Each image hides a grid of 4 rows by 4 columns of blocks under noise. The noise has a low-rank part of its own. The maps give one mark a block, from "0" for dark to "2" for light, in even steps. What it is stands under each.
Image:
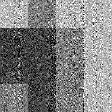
2122
0012
0012
1012
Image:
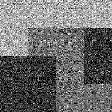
2222
2110
0010
0011
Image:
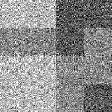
2200
1101
2211
2210
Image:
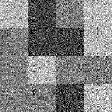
2012
1002
1211
1102
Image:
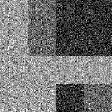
2100
2100
2222
2201
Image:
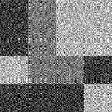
0122
0122
2110
0002
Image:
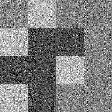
1211
2001
0021
2011
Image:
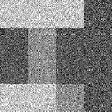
2220
0100
0100
2210
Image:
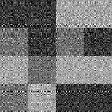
0022
1010
2122
1200
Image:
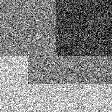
1100
1100
2111
2222
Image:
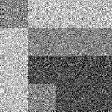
1222
2111
2000
2100
